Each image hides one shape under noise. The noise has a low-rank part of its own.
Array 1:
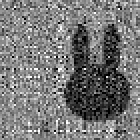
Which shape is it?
rabbit's head
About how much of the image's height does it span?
two thirds
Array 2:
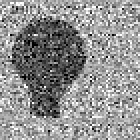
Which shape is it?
light bulb
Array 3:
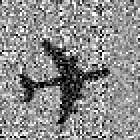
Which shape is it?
airplane
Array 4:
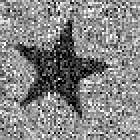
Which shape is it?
star
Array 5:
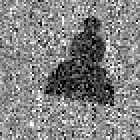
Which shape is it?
chess pawn
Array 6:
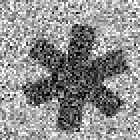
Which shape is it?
asterisk
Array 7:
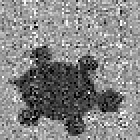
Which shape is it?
turtle
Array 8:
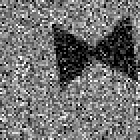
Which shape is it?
bow tie
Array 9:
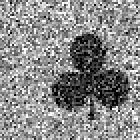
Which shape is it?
club
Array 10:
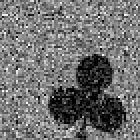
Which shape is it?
club
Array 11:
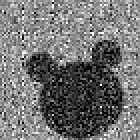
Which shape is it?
bear's head
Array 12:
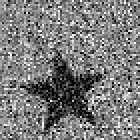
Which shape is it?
star
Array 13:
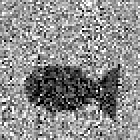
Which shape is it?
fish
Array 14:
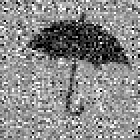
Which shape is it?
umbrella
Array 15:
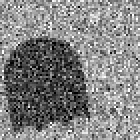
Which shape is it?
ghost
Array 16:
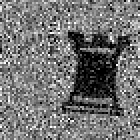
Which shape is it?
chess rook
